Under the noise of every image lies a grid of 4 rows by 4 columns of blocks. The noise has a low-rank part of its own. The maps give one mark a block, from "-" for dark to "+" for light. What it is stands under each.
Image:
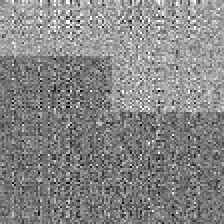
++++
--++
----
----
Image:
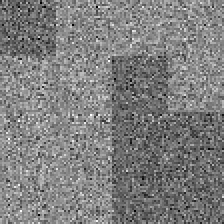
-+++
++-+
++--
++--
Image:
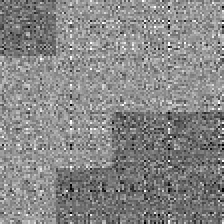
-+++
++++
++--
+---
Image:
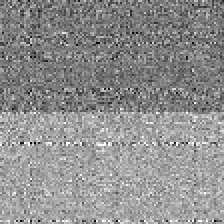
----
----
++++
++++
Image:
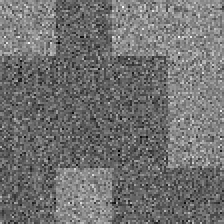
+-++
---+
---+
-+--
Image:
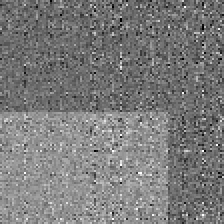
----
----
+++-
+++-
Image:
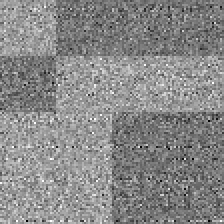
+---
-+++
++--
++--
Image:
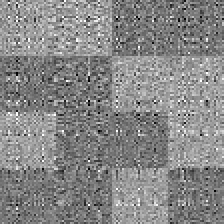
++--
--++
+--+
--+-
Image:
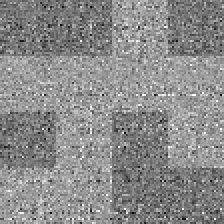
--+-
++++
-+-+
++--
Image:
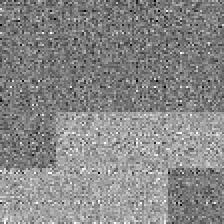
----
----
-+++
+++-
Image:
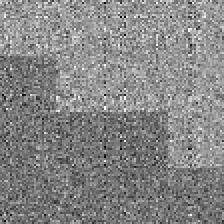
++++
-+++
---+
----
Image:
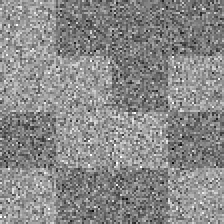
+---
++-+
-++-
+--+
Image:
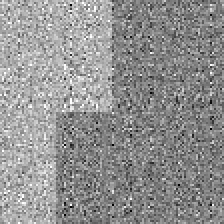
++--
++--
+---
+---
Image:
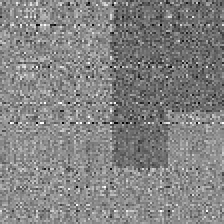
++--
++--
++-+
++++
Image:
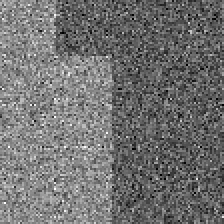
+---
++--
++--
++--
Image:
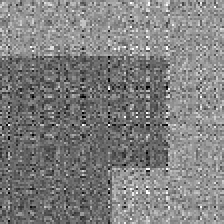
++++
---+
---+
--++
